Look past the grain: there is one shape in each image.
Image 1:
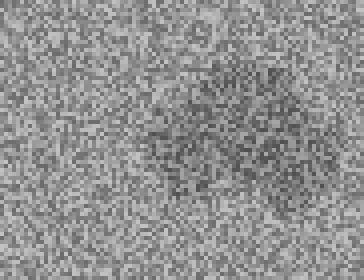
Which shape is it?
car
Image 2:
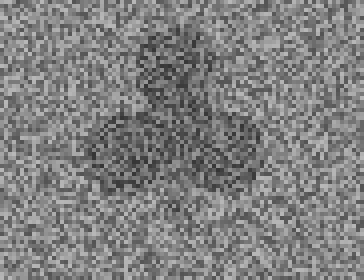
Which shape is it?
club
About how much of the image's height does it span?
two thirds
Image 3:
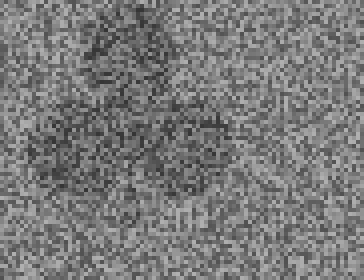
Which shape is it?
club
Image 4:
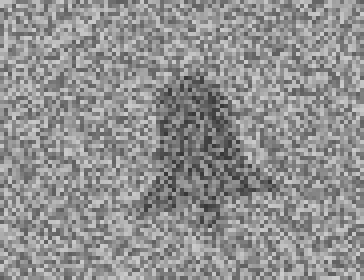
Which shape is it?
bell
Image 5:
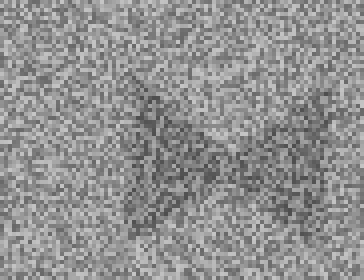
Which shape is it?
bow tie
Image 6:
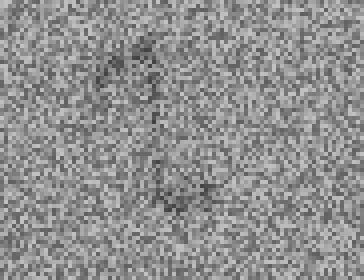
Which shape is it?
musical note
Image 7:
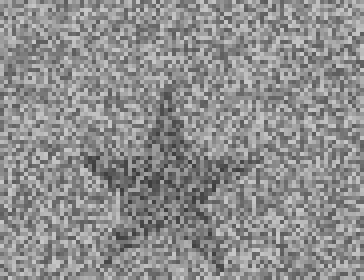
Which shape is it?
star
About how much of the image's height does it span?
two thirds
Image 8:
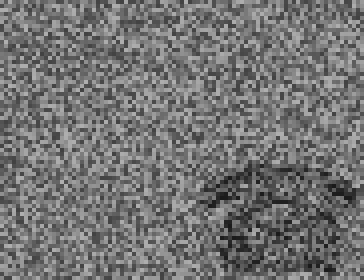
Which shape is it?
telephone
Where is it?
bottom right
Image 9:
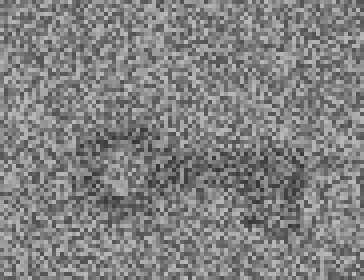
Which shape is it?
key
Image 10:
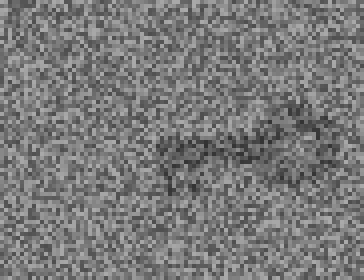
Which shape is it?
key
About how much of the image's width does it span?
half
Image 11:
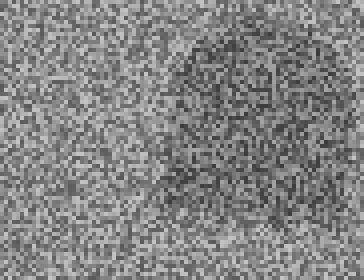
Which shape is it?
ghost
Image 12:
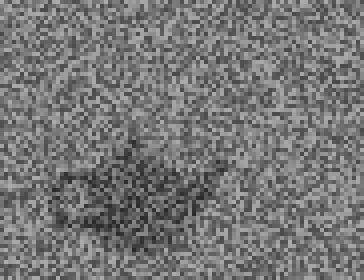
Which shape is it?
teapot
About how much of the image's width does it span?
half
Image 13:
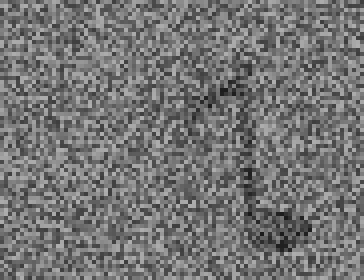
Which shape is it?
musical note
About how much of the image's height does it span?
two thirds
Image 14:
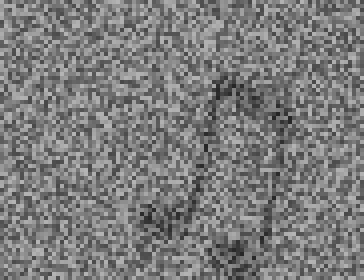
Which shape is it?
pair of musical notes
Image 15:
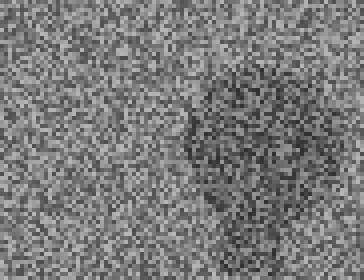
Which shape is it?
light bulb
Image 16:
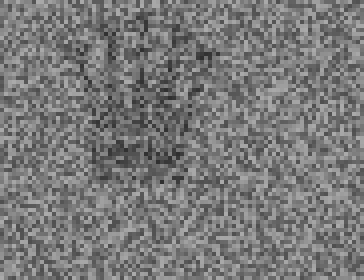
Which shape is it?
chess queen
